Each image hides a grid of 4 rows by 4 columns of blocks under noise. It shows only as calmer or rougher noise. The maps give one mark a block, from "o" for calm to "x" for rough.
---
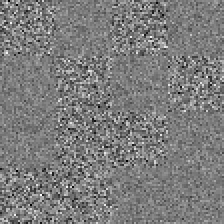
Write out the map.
x o x o
o x o x
o x x o
x x o o
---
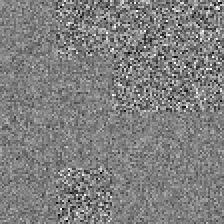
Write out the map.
o x x x
o o x x
o o o o
o x o o
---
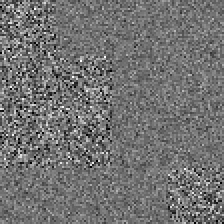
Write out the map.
x o o o
x x o o
x x o o
o o o x
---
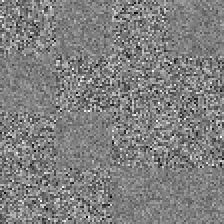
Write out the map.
x o x o
o x x x
x o x x
x x o o
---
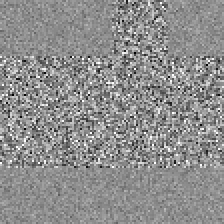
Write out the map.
o o x o
x x x x
x x x x
o o o o
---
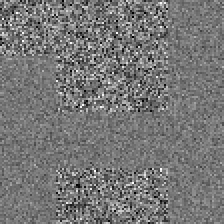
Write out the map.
x x x o
o x x o
o o o o
o x x o
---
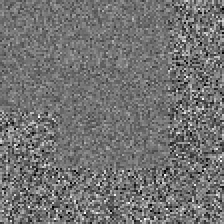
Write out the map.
o o o x
o o o x
x o o x
x x x x
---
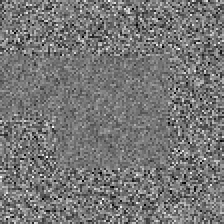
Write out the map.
x x x x
o o o x
x o o x
x x x x
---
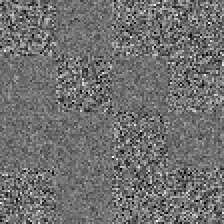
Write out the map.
x o x x
o x o x
o o x o
x o x x
